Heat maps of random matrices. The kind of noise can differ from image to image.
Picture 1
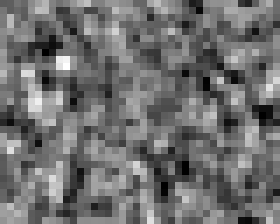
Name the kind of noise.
blotchy
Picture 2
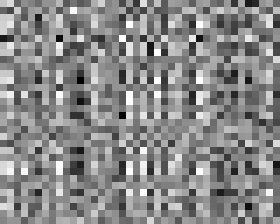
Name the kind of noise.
low rank plus noise
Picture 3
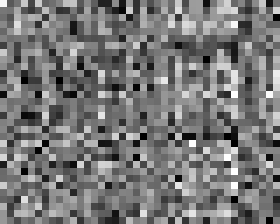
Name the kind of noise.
low rank plus noise
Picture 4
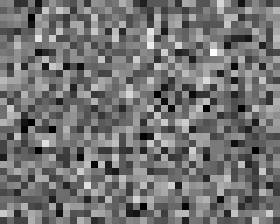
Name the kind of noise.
independent entries
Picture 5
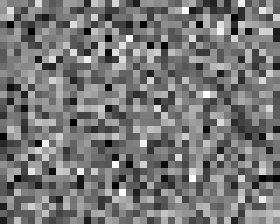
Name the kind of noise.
independent entries
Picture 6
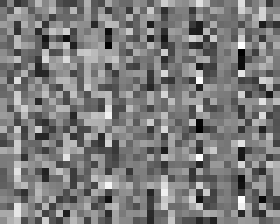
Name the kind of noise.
columns of uneven size
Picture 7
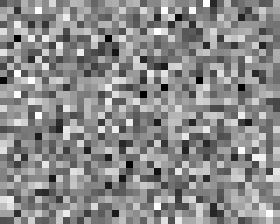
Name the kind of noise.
independent entries
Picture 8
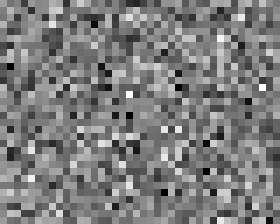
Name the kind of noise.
low rank plus noise
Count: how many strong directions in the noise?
five to eight
